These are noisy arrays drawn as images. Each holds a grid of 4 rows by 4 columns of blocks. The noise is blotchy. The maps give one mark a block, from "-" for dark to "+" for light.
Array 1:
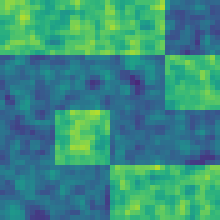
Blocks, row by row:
+ + + -
- - - +
- + - -
- - + +
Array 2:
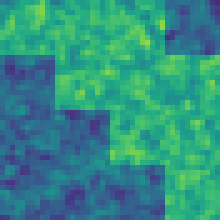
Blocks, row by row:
+ + + -
- + + +
- - + +
- - - +
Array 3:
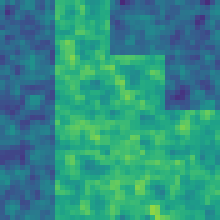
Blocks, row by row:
- + - -
- + + -
- + + +
- + + +
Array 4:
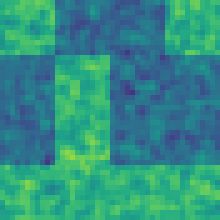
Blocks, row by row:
+ - - +
- + - -
- + - -
+ + + +
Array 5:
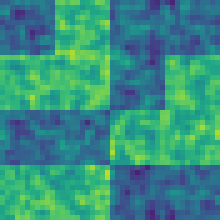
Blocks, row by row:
- + - -
+ + - +
- - + +
+ + - -
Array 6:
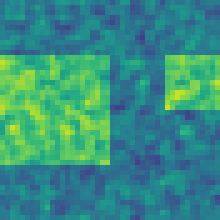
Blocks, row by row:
- - - -
+ + - +
+ + - -
- - - -
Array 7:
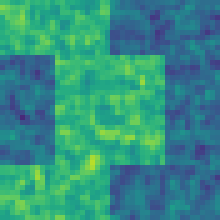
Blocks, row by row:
+ + - -
- + + -
- + + -
+ + - -
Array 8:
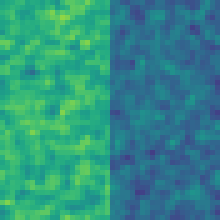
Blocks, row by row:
+ + - -
+ + - -
+ + - -
+ + - -
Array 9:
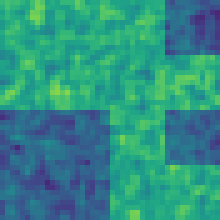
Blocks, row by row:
+ + + -
+ + + +
- - + -
- - + +
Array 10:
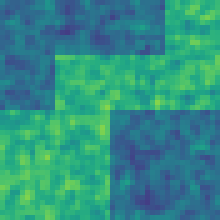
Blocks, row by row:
- - - +
- + + +
+ + - -
+ + - -
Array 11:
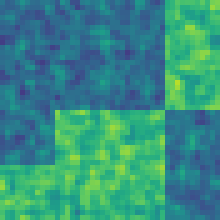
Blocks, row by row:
- - - +
- - - +
- + + -
+ + + -
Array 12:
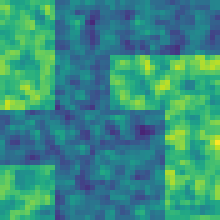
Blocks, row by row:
+ - - -
+ - + +
- - - +
+ - - +
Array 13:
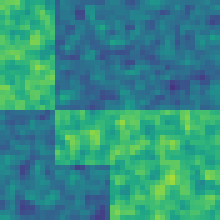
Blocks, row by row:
+ - - -
+ - - -
- + + +
- - + +
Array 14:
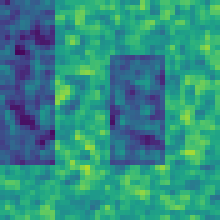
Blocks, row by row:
- + + +
- + - +
- + - +
+ + + +
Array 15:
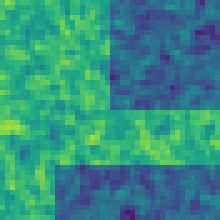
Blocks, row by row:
+ + - -
+ + - -
+ + + +
+ - - -
